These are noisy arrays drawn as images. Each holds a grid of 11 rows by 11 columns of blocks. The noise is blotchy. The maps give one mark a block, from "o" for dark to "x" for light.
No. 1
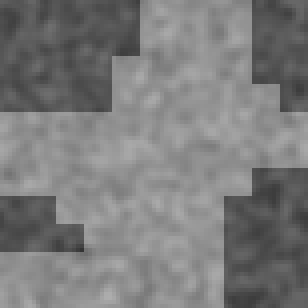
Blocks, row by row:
oooooxxxxoo
oooooxxxxoo
ooooxxxxxoo
ooooxxxxxxo
xxxxxxxxxxx
xxxxxxxxxxx
xxxxxxxxxoo
ooxxxxxxooo
oooxxxxxooo
xxxxxxxxooo
xxxxxxxxooo
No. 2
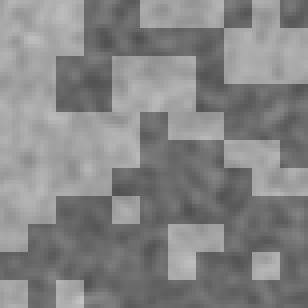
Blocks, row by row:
xxxooxxxoxo
xxxoooooxxx
xxooxxxoxxx
xxooxxxoooo
xxxxxoxxooo
xxxxxoooxxo
xxxxoooooxx
xxooxoooooo
xoooooxxooo
ooooooxooxo
xoxoooooooo
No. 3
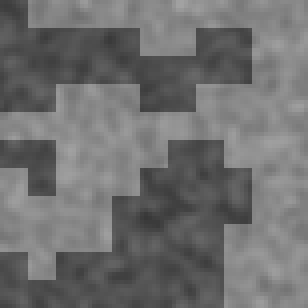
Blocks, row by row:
oxxxxxxxxxx
oooooxxooxx
oooooooooxx
ooxxxooxxxx
xxxxxxxxxxx
ooxxxxooxxx
xoxxxooooxx
xxxxoooooxx
xxxxooooxxx
oxooooooxxx
ooooooooxxx
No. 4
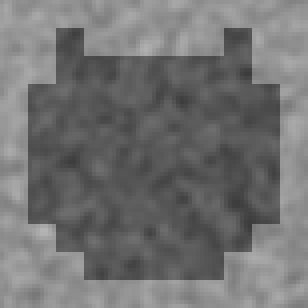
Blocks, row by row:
xxxxxxxxxxx
xxoxxxxxoxx
xxoooooooxx
xooooooooox
xooooooooox
xooooooooox
xooooooooox
xooooooooox
xxoooooooxx
xxxoooooxxx
xxxxxxxxxxx
